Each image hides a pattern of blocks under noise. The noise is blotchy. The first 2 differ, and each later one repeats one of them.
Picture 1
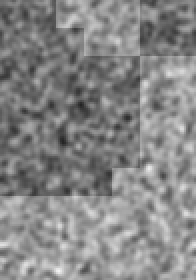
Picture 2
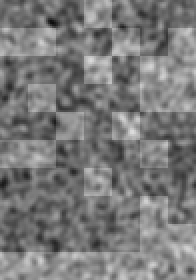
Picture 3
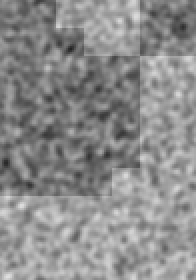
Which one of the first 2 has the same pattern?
1
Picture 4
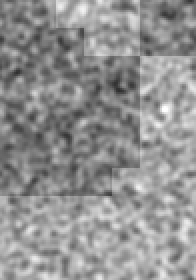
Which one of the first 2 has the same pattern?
1
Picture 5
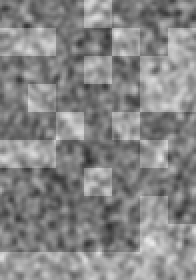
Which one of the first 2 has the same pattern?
2
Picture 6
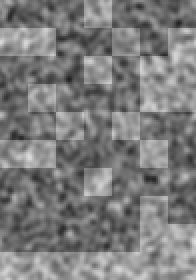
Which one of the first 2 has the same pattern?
2
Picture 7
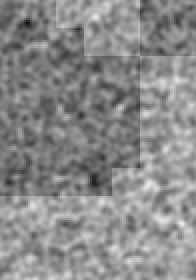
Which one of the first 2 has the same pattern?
1
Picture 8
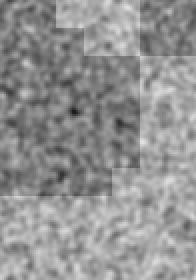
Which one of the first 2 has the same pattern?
1
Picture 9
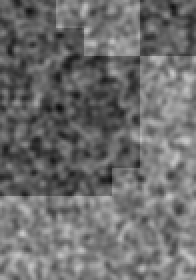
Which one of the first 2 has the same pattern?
1
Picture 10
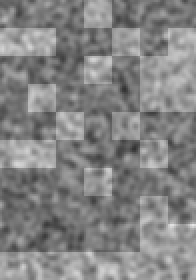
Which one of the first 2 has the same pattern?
2
